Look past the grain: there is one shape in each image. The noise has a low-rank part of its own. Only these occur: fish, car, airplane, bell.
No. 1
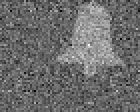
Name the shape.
bell
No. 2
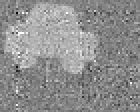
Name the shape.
car
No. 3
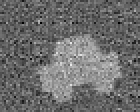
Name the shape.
car
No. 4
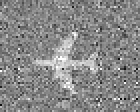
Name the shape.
airplane
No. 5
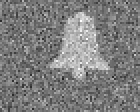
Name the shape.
bell
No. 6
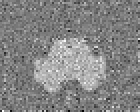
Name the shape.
car
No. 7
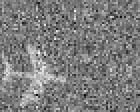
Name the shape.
airplane
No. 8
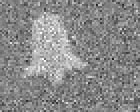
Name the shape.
bell
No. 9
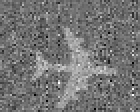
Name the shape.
airplane
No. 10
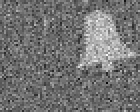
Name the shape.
bell
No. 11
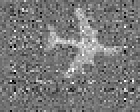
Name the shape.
airplane
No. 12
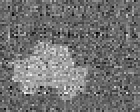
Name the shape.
car
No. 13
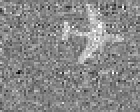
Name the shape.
airplane
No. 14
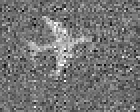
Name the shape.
airplane
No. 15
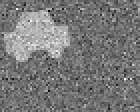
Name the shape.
car
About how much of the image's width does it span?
half
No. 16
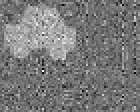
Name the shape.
car
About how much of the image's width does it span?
half
